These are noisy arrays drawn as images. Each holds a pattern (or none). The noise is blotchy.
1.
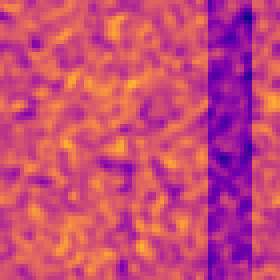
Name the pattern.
one vertical stripe
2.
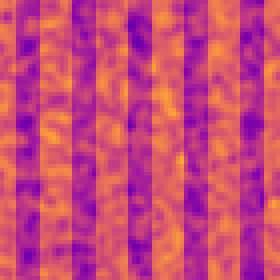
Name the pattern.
vertical stripes
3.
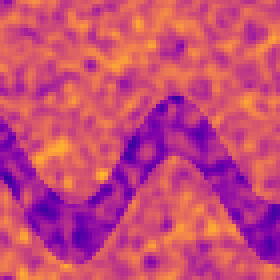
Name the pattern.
a wavy band
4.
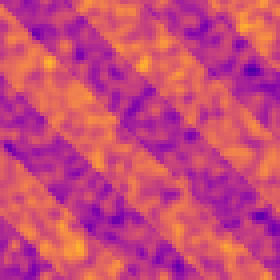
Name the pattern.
diagonal stripes
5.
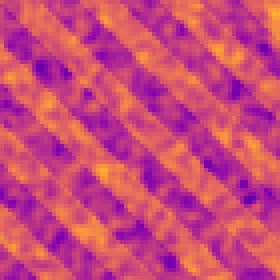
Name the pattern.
diagonal stripes
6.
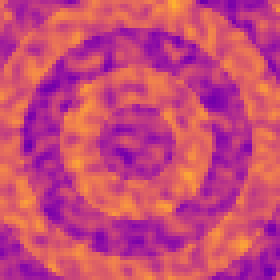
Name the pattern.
rings round one point
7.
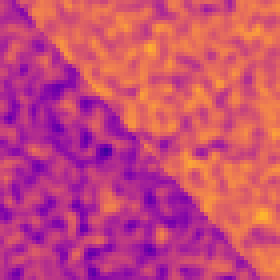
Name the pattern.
a sharp edge
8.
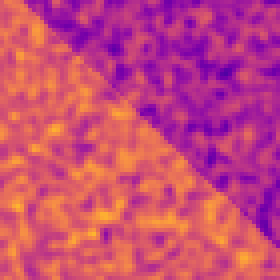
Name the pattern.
a sharp edge
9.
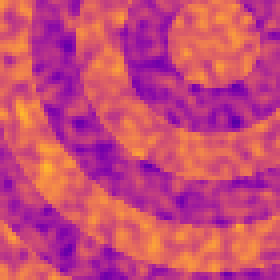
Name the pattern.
rings round one point
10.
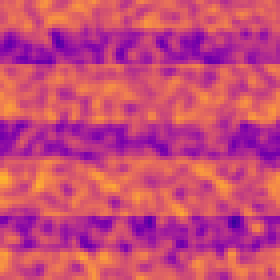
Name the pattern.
horizontal stripes
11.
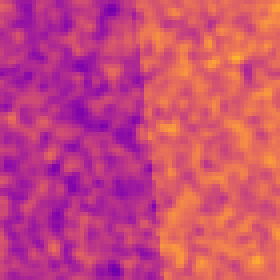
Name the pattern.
a sharp edge
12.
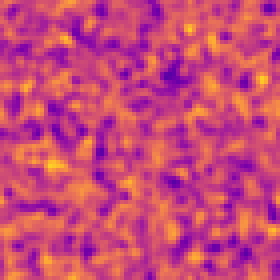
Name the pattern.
only noise
